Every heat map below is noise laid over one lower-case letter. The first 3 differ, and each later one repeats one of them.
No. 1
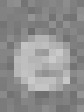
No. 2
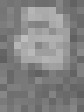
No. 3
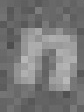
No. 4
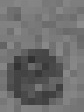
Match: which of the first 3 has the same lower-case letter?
1
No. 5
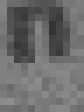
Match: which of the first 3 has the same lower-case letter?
3
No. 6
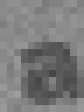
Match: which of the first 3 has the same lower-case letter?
2
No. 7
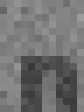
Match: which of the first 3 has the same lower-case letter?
3
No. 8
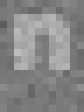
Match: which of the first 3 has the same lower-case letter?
3
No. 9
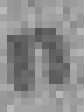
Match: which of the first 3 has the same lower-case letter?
3
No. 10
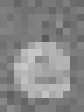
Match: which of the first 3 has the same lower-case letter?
1
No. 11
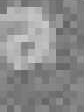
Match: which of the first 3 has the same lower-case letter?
2
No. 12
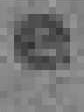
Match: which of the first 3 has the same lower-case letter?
1
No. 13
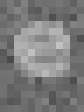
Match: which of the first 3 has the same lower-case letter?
1
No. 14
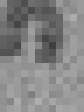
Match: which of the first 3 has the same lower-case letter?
3
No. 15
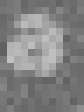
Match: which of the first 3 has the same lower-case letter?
2
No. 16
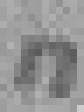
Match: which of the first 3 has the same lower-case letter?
3
